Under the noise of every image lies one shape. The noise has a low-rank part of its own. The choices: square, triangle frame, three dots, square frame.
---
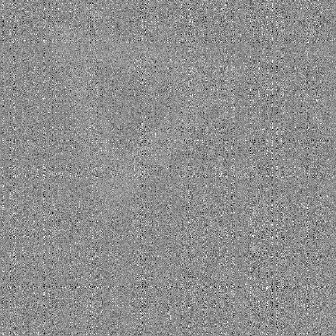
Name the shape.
triangle frame
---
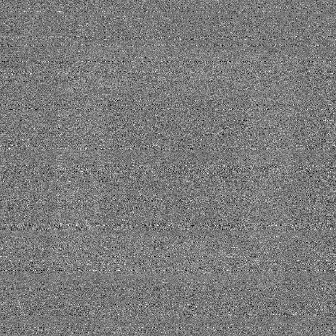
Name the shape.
square frame
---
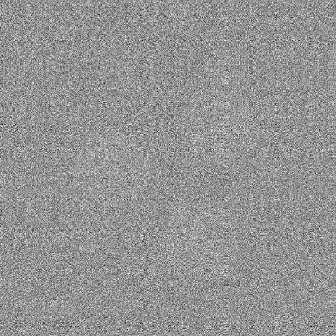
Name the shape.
three dots
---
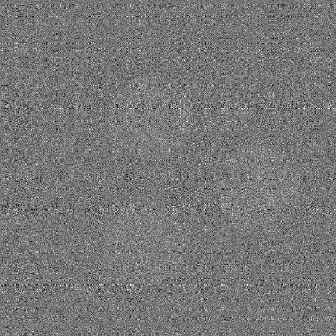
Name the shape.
three dots
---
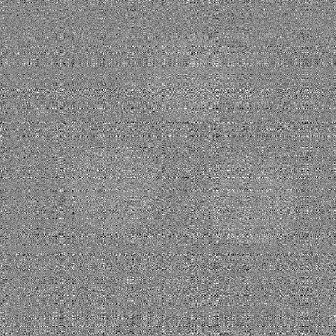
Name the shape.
three dots
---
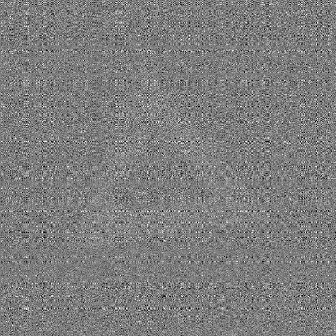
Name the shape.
triangle frame
